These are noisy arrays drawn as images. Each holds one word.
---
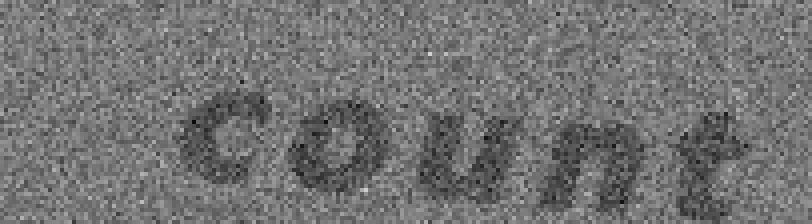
count
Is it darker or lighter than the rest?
darker
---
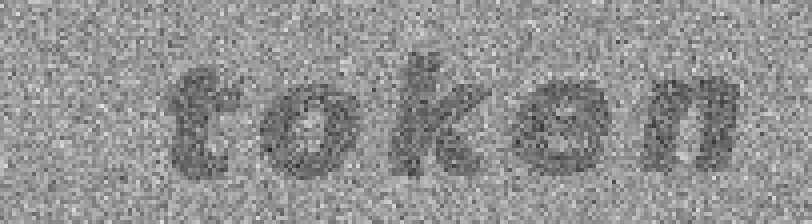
token
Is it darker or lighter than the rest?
darker
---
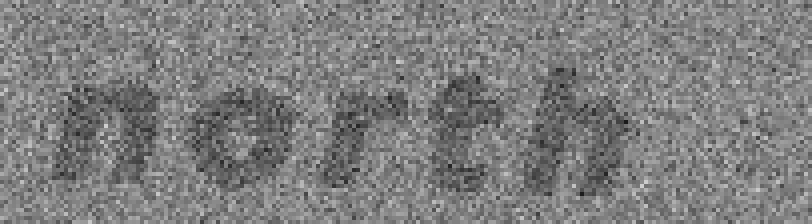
north
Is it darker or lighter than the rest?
darker
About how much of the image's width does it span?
two thirds
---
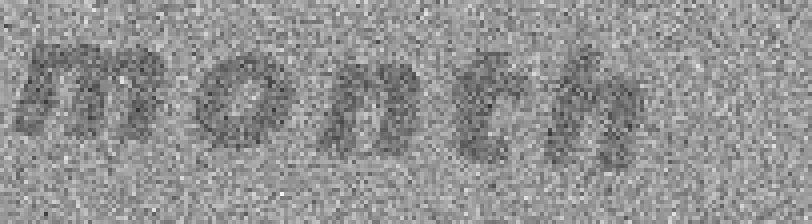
month
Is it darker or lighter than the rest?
darker
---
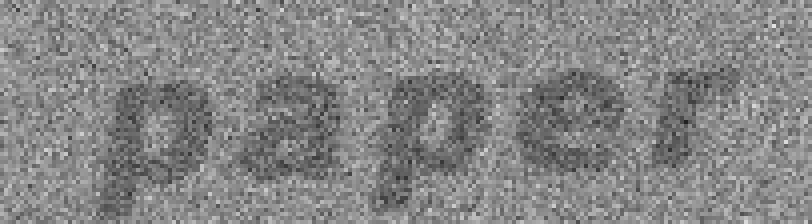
paper
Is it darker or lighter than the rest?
darker
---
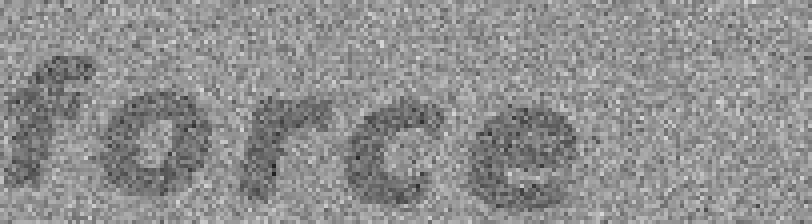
force
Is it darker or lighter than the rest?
darker
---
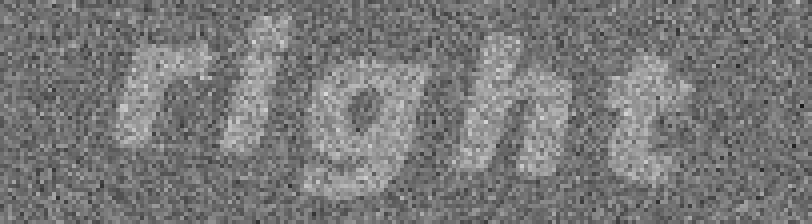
right
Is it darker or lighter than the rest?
lighter
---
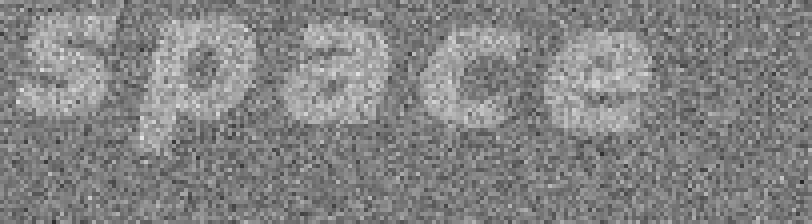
space
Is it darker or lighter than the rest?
lighter
